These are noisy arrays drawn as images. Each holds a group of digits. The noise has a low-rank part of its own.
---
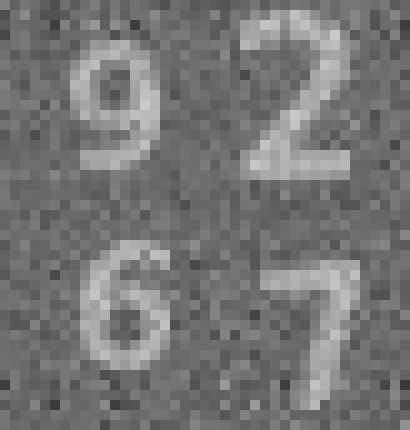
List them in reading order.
top left: 9; top right: 2; bottom left: 6; bottom right: 7
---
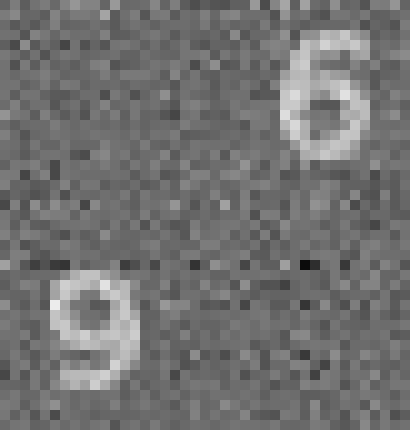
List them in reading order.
top right: 6; bottom left: 9
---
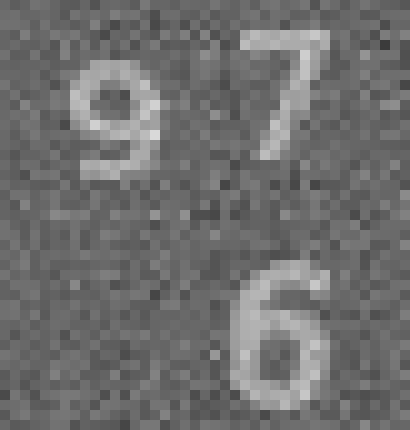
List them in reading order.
top left: 9; top right: 7; bottom right: 6
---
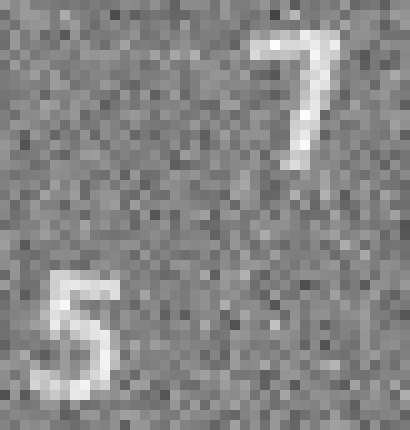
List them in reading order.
top right: 7; bottom left: 5
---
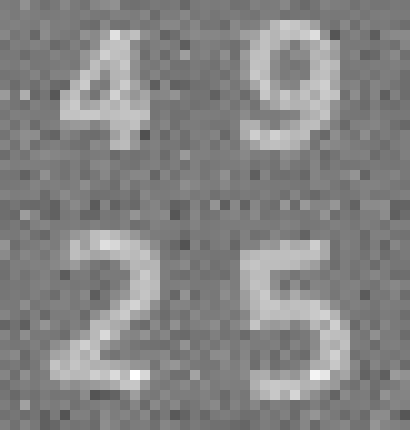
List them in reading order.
top left: 4; top right: 9; bottom left: 2; bottom right: 5
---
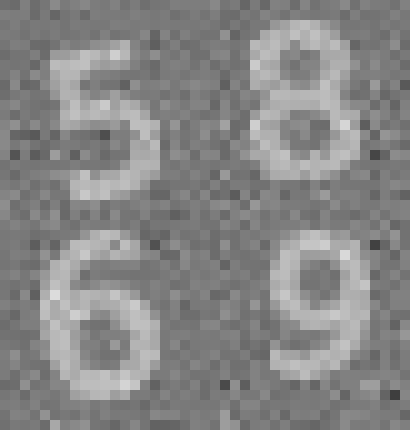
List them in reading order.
top left: 5; top right: 8; bottom left: 6; bottom right: 9
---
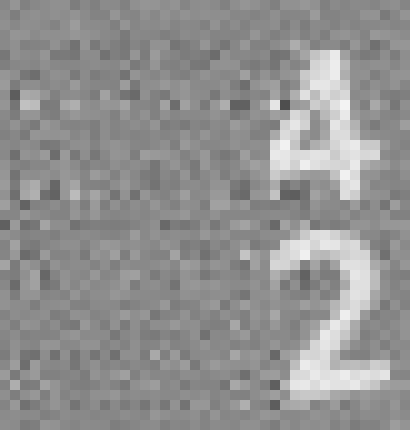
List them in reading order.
top right: 4; bottom right: 2
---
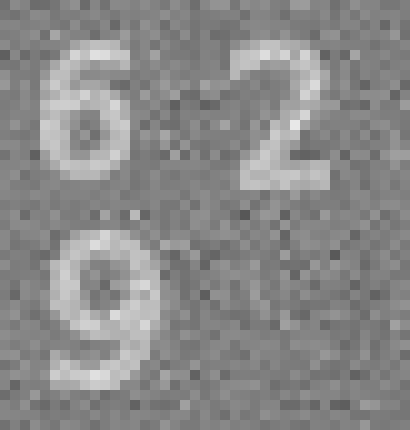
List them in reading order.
top left: 6; top right: 2; bottom left: 9
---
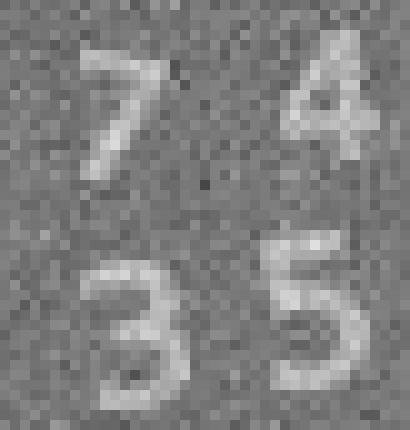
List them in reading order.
top left: 7; top right: 4; bottom left: 3; bottom right: 5
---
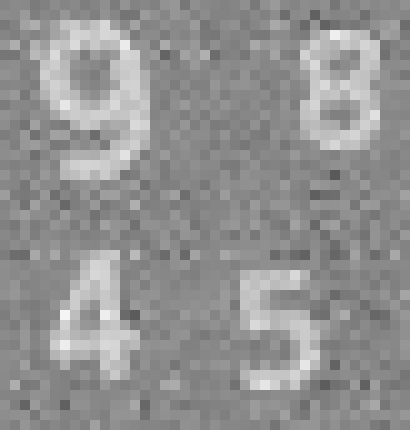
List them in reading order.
top left: 9; top right: 8; bottom left: 4; bottom right: 5
